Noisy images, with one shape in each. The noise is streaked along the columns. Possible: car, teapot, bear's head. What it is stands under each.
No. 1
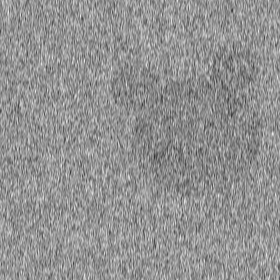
bear's head
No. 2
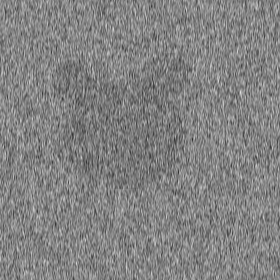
bear's head
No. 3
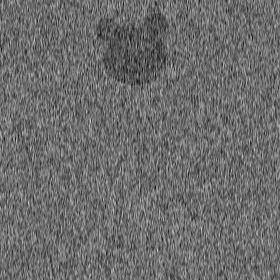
bear's head
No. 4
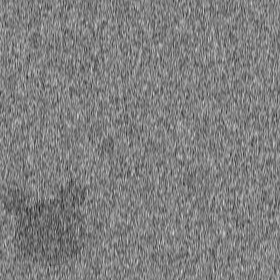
bear's head
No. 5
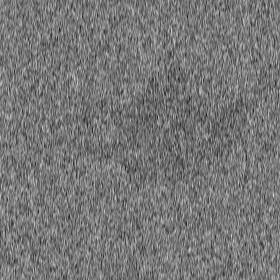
teapot
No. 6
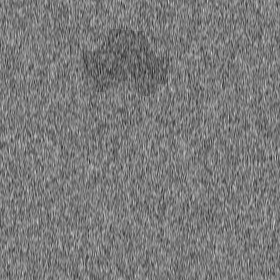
car
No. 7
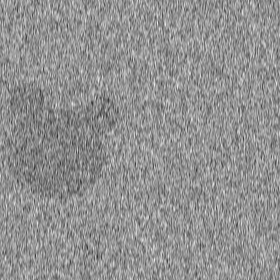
bear's head
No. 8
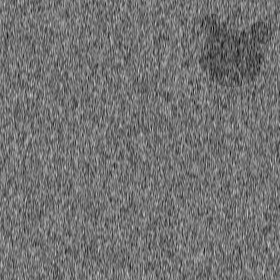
bear's head
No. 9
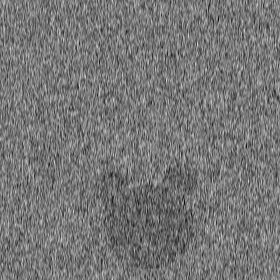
bear's head
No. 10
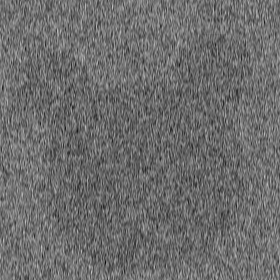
bear's head
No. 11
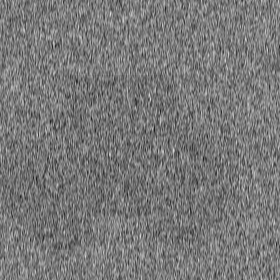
car
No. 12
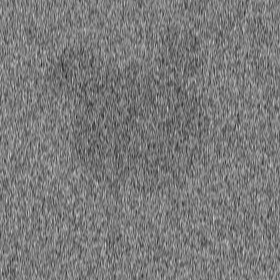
bear's head
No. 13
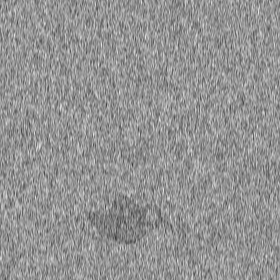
teapot
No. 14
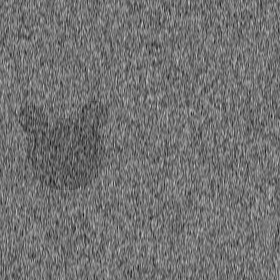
bear's head
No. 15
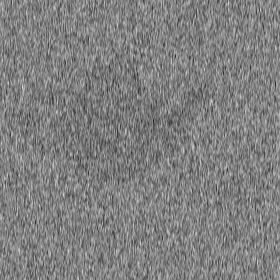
teapot
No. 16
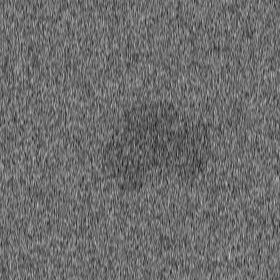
car
